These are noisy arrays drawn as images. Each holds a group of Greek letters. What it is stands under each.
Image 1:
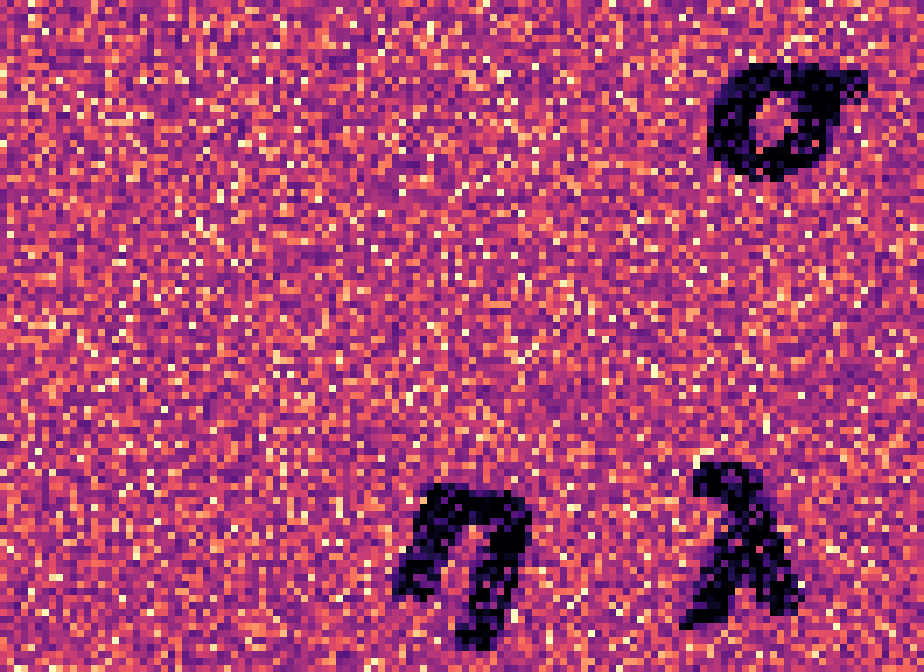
top right: dark sigma; bottom middle: dark eta; bottom right: dark lambda
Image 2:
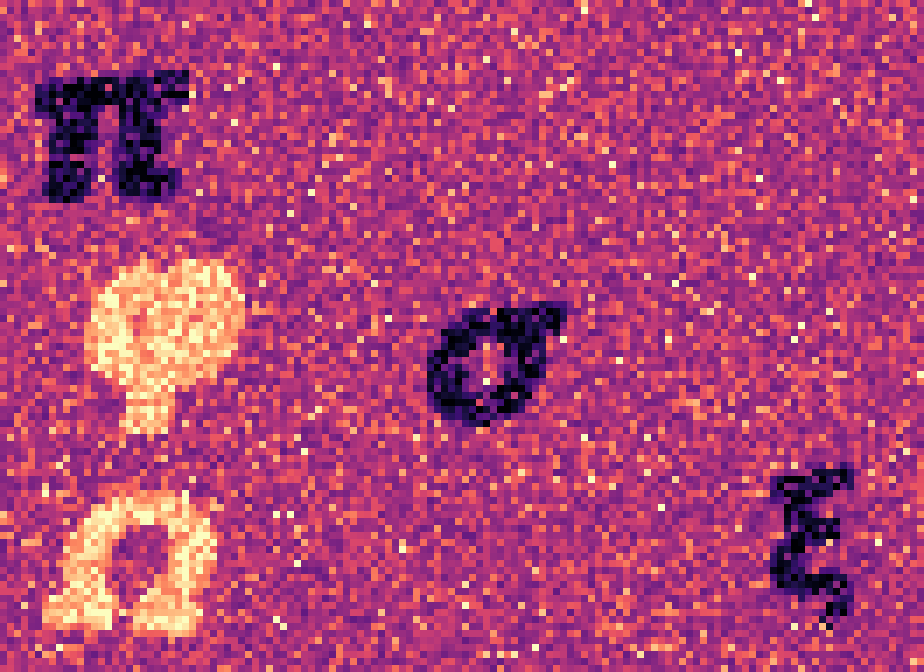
top left: dark pi; middle left: light phi; centre: dark sigma; bottom left: light omega; bottom right: dark xi
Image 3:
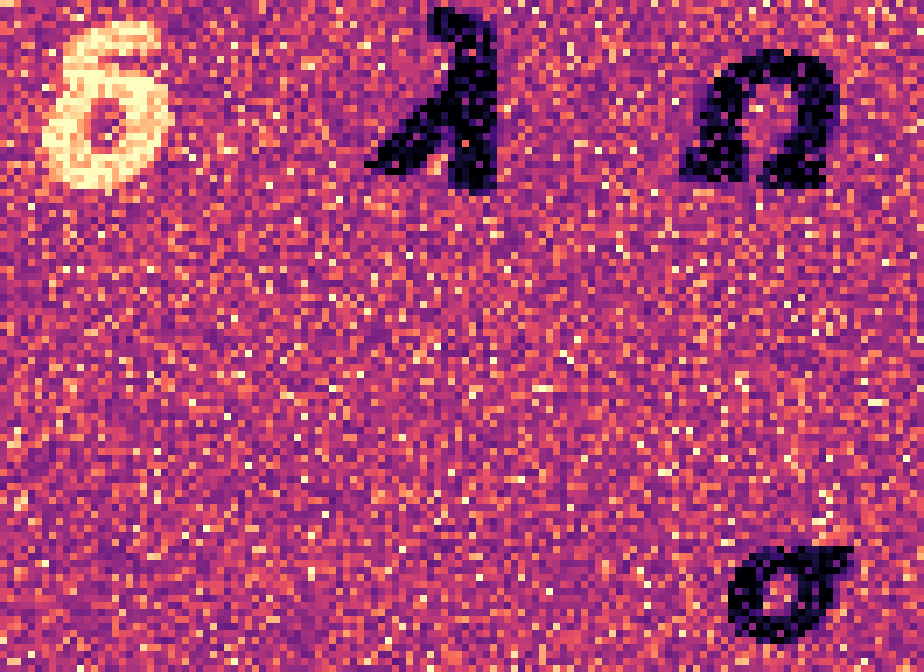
top left: light delta; top middle: dark lambda; top right: dark omega; bottom right: dark sigma
